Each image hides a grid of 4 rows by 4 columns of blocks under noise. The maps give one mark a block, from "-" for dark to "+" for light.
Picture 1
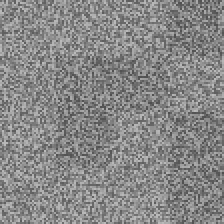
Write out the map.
+ + + -
+ - - +
+ - + -
+ + + -
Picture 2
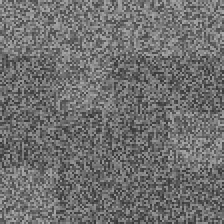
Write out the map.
+ + + +
- + - -
- - - +
+ - - -
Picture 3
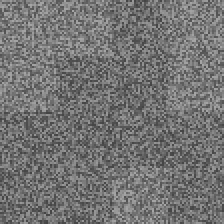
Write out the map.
+ + - +
+ - - +
- - - -
- - + -
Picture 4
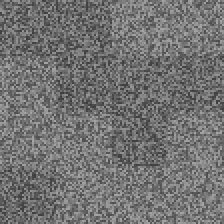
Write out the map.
- - + +
+ - - -
+ + - +
- + + +
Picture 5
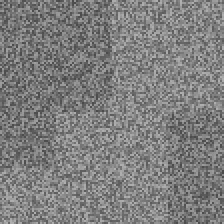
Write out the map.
- - + +
- - + +
- + + -
+ + + -
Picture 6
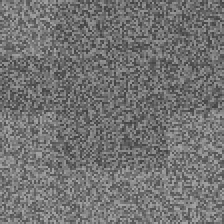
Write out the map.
+ - - -
- - - -
+ - - +
+ + + +
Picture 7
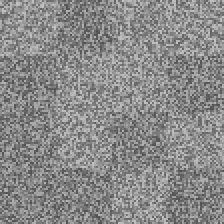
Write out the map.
+ - + +
- + + -
- + - +
- - + -
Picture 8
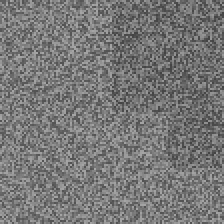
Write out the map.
+ + - -
+ + - -
+ + + -
+ + + +
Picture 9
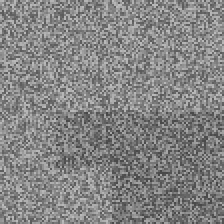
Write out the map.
+ + + +
+ + + +
+ - - -
+ + - -
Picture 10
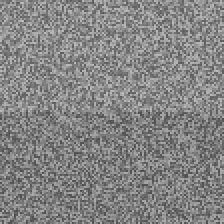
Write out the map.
+ + + +
+ + + +
- - - -
- - - -
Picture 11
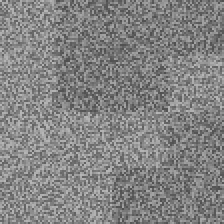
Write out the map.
+ - - -
+ - - +
+ + + -
+ + - -
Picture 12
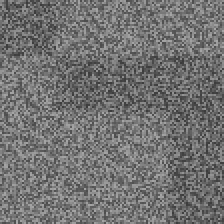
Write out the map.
- + + +
+ - - -
+ + + -
+ + + -
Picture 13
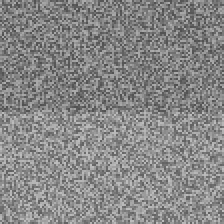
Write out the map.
- - - -
- - - -
+ + + +
+ + + +
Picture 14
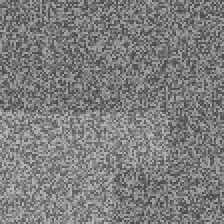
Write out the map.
- - - -
- - - -
+ + + -
+ + - -
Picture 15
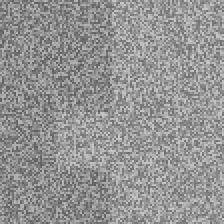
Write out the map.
- - + +
- - + +
- + + +
- - + +
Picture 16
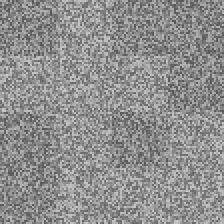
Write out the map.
- + - -
+ + + -
- + - +
- + + +
